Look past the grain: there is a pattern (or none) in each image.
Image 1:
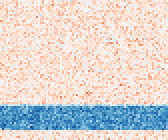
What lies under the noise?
one horizontal stripe
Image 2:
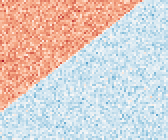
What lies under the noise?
a sharp edge
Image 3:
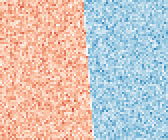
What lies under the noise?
a sharp edge
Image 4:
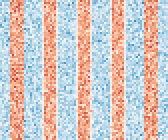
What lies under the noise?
vertical stripes
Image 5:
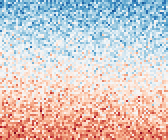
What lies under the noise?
a smooth slope
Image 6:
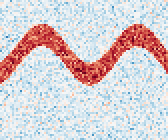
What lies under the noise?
a wavy band
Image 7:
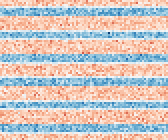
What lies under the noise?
horizontal stripes
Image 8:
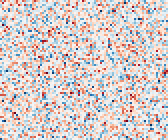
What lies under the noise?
only noise
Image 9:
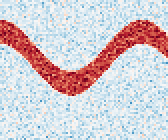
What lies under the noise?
a wavy band
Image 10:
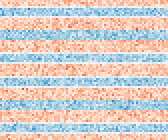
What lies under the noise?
horizontal stripes
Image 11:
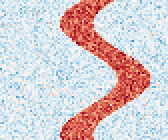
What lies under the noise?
a wavy band
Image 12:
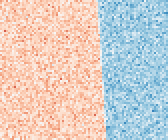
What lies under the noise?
a sharp edge
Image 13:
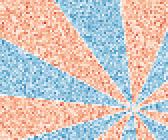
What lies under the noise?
spokes from one point
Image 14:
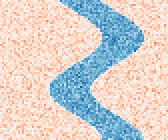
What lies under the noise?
a wavy band
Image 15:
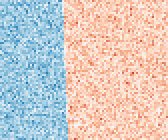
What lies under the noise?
a sharp edge
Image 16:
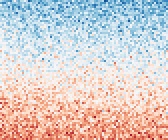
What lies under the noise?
a smooth slope
